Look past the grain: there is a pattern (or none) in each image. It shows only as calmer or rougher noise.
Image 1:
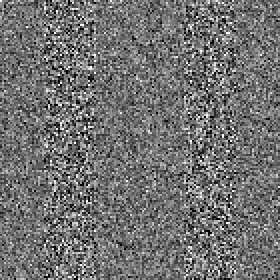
vertical stripes
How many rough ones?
2
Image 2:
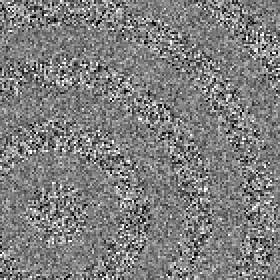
rings round one point
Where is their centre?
bottom left
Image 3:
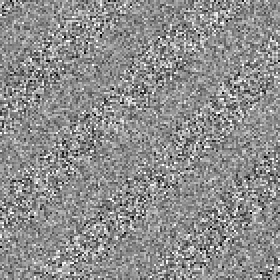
diagonal stripes
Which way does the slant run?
bottom left to top right
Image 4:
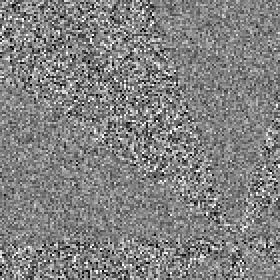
spokes from one point
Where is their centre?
bottom right
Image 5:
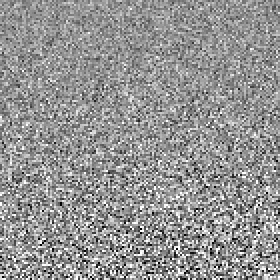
a smooth slope
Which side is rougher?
bottom
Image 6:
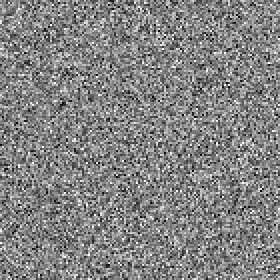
only noise
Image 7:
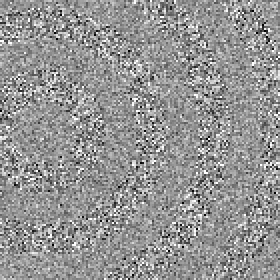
rings round one point
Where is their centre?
middle left
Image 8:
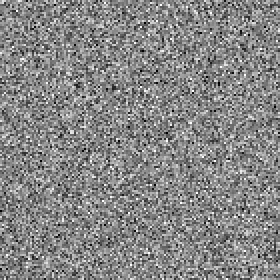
only noise
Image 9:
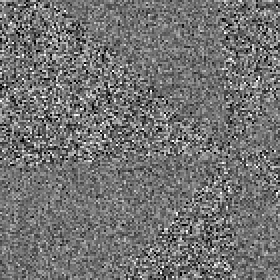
spokes from one point
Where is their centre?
middle right
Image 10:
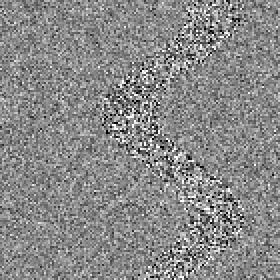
a wavy band
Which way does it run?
top to bottom
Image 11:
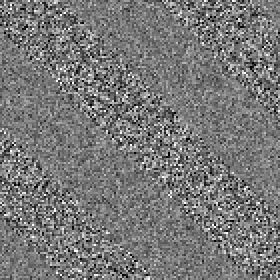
diagonal stripes
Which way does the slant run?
top left to bottom right
